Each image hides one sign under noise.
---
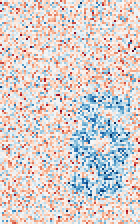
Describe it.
blue section sign
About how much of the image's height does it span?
half
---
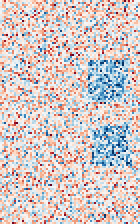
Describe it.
blue colon
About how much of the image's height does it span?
half
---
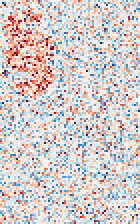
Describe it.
red section sign, top left
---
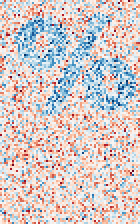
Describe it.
blue percent sign
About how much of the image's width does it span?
nearly all
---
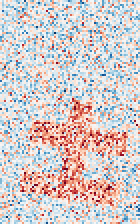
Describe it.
red plus-minus sign
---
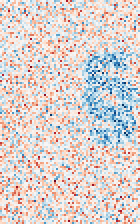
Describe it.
blue section sign, middle right
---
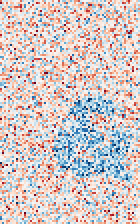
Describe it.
blue ampersand
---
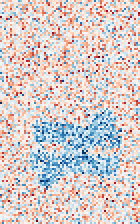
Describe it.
blue not-equal sign
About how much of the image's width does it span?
two thirds
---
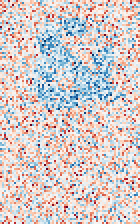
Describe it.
blue ampersand
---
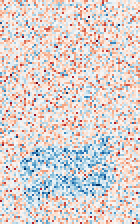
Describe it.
blue approximately sign
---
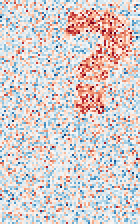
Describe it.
red question mark
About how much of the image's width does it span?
half
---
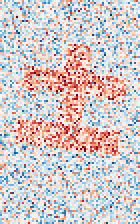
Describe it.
red plus-minus sign
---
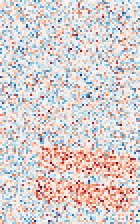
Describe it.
red equals sign
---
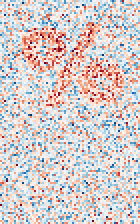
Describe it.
red percent sign
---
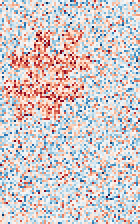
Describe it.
red hash sign
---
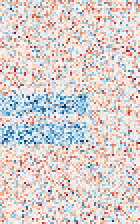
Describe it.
blue equals sign
